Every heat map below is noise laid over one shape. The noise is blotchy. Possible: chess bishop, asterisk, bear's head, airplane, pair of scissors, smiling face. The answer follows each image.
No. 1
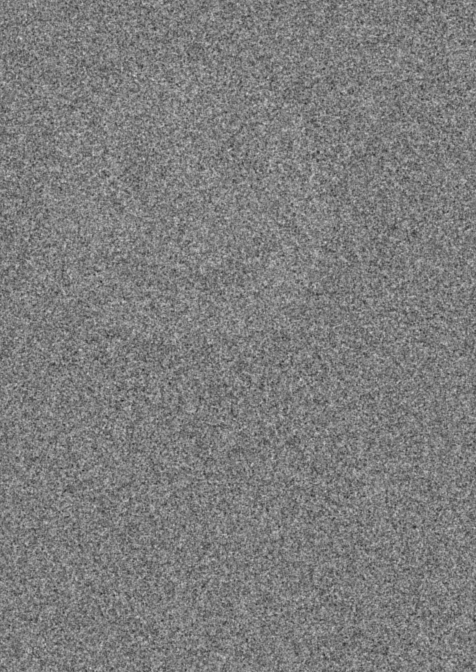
smiling face
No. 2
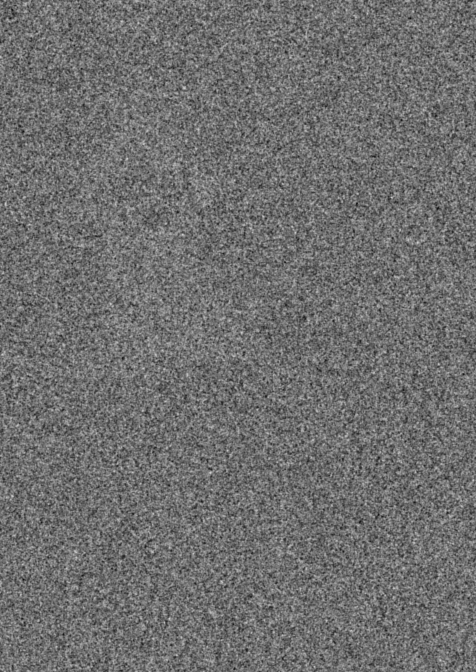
chess bishop
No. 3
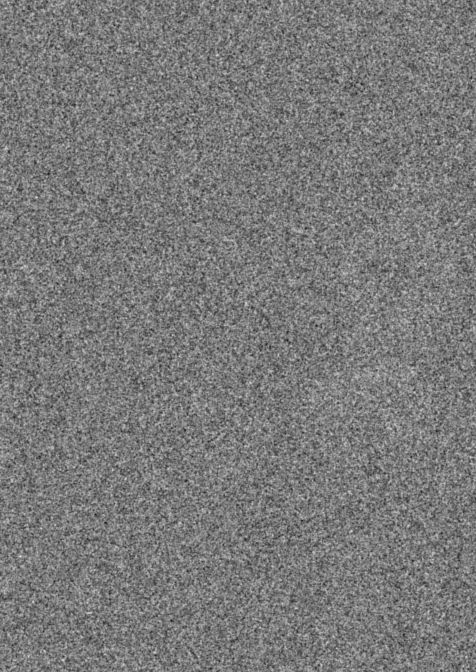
chess bishop
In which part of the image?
middle right
